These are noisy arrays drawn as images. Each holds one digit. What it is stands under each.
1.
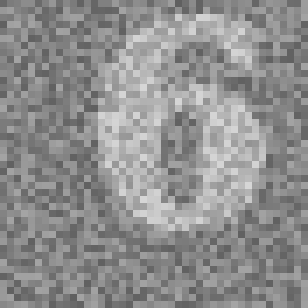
6
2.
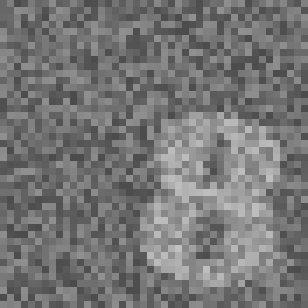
8
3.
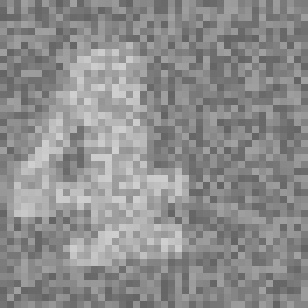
4
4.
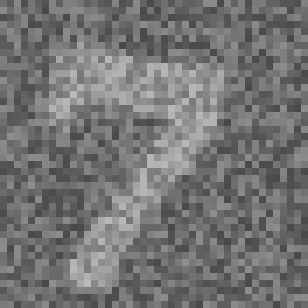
7
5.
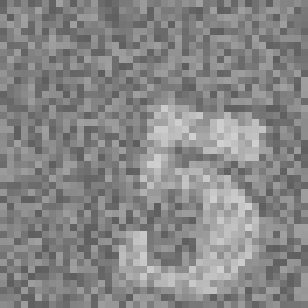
5
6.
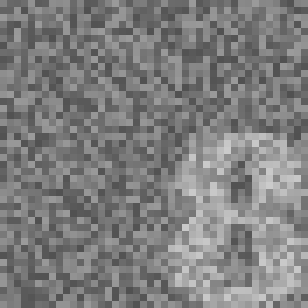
8
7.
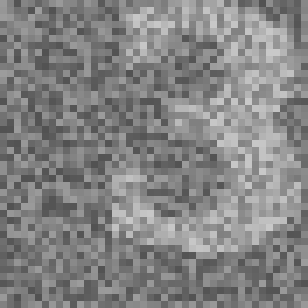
3
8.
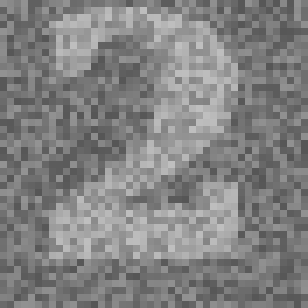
2
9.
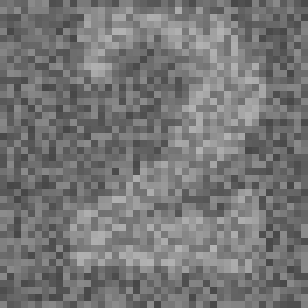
2
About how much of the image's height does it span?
nearly all
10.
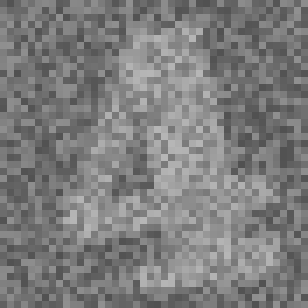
4
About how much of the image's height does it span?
nearly all
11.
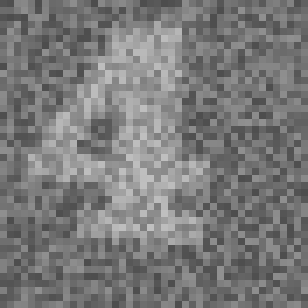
4
